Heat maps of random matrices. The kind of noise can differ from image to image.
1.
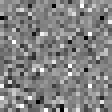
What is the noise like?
heavy tails
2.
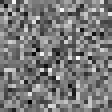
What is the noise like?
independent entries
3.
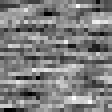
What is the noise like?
streaked along the rows
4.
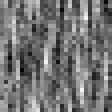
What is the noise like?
streaked along the columns
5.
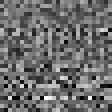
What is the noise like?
rows of uneven size
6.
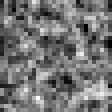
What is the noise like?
blotchy
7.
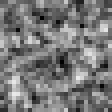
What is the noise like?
blotchy
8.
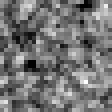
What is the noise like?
blotchy
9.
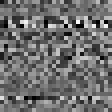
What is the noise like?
rows of uneven size
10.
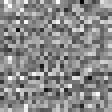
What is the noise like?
low rank plus noise
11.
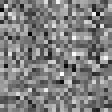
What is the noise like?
low rank plus noise
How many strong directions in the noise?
five to eight
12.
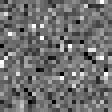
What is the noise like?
heavy tails
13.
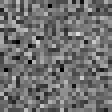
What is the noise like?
independent entries
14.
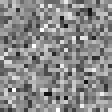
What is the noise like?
independent entries
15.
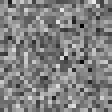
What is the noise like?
independent entries
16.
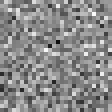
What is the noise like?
independent entries
